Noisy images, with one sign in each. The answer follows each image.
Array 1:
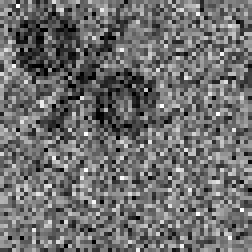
dark percent sign
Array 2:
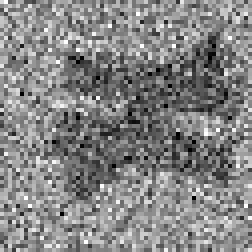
dark not-equal sign
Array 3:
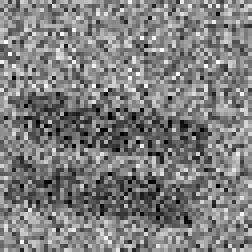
dark equals sign
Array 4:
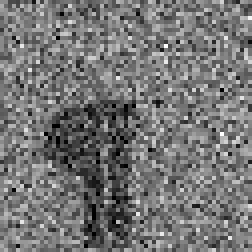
dark pilcrow
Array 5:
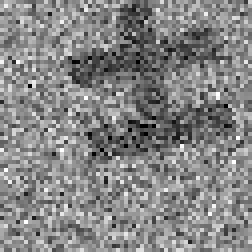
dark plus-minus sign
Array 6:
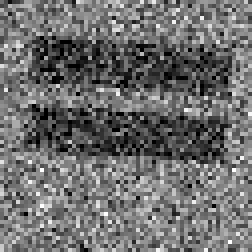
dark equals sign
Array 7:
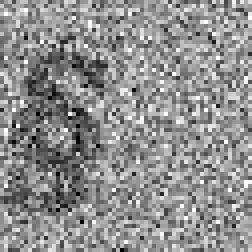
dark section sign
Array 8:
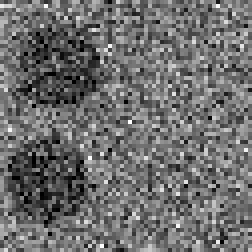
dark colon
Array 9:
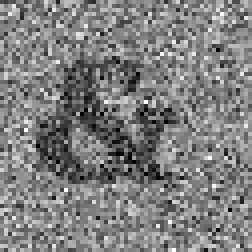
dark ampersand
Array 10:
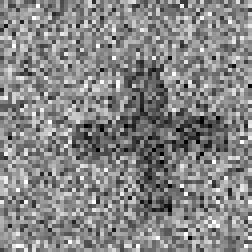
dark plus sign
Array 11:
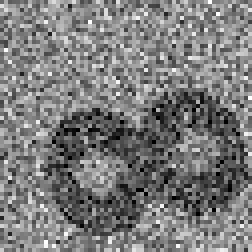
dark infinity sign
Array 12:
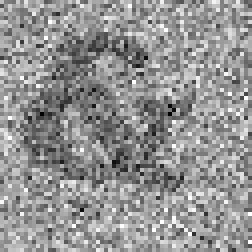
dark ampersand
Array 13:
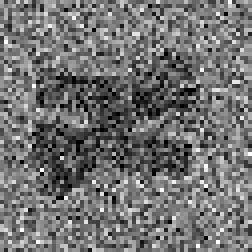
dark not-equal sign
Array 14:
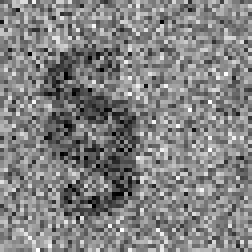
dark section sign
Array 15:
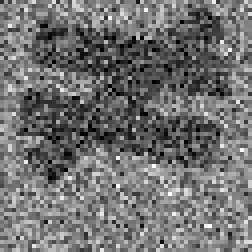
dark not-equal sign
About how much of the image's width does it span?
nearly all
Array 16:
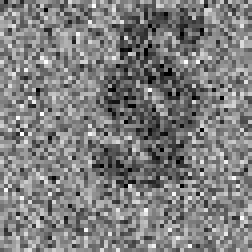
dark section sign
